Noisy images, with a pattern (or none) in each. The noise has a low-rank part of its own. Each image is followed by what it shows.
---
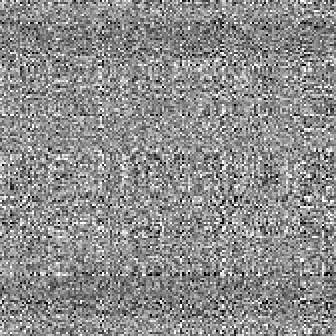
bands of rows
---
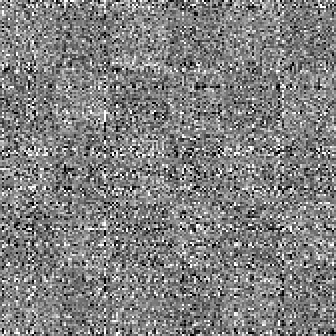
a checkerboard
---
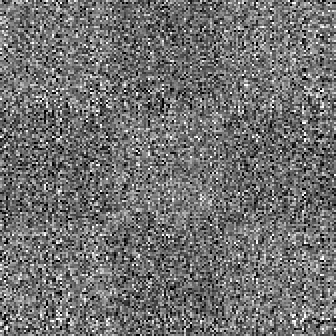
a checkerboard
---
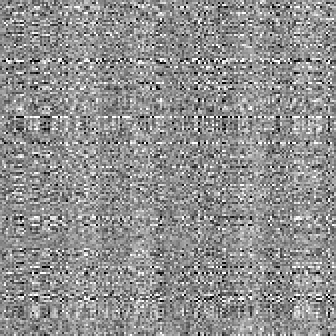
bands of columns
